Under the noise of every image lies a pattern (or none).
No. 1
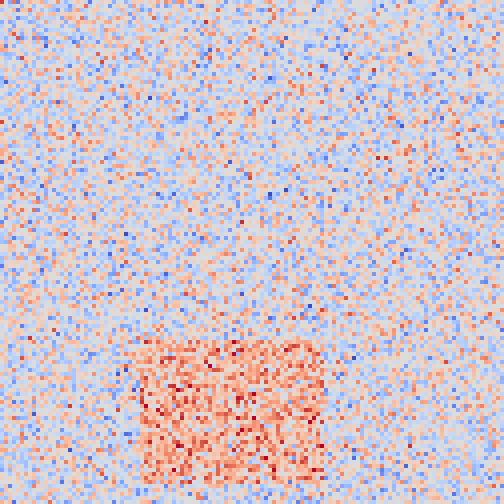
one block
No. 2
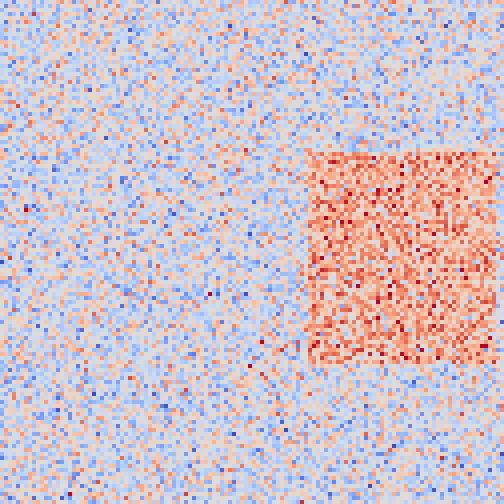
one block
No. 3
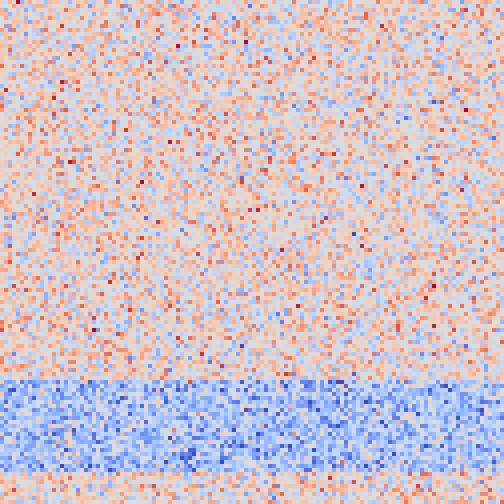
one band of rows
